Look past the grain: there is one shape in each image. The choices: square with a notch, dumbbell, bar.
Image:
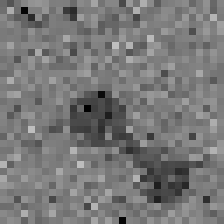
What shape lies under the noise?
dumbbell
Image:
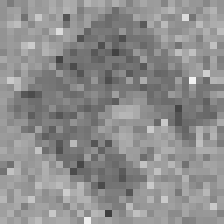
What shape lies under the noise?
square with a notch
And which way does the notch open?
down and right
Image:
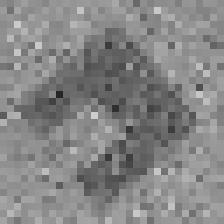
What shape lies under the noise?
square with a notch
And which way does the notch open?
down and left
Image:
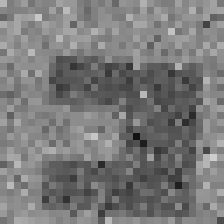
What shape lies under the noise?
square with a notch
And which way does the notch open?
left
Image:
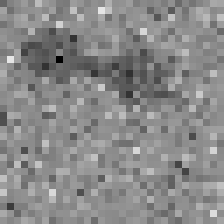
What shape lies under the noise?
dumbbell
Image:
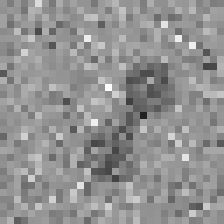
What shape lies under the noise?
dumbbell
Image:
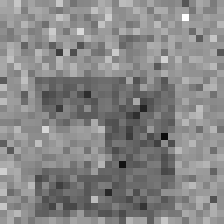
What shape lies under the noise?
square with a notch
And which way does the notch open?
left
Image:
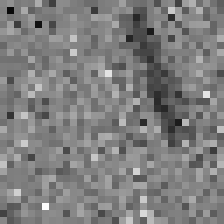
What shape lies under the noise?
bar
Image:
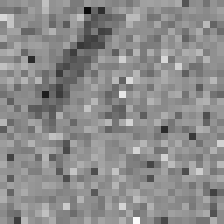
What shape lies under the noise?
bar
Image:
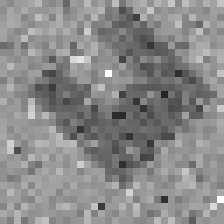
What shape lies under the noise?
square with a notch
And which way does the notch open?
up and left
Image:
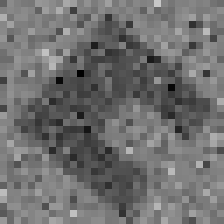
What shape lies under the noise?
square with a notch
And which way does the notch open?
down and right
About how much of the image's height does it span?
nearly all
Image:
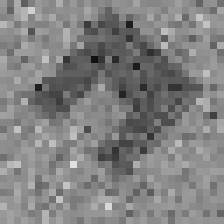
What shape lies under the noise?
square with a notch
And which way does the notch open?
down and left
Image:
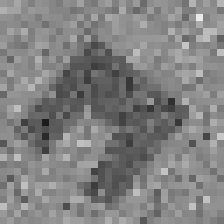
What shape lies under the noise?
square with a notch
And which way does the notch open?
down and left
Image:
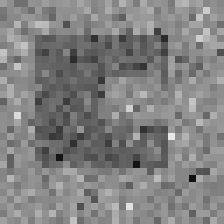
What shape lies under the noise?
square with a notch
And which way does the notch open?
right
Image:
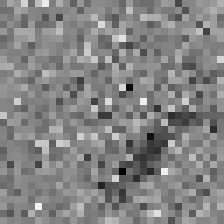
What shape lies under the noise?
bar
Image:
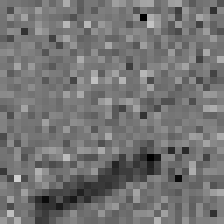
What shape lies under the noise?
bar
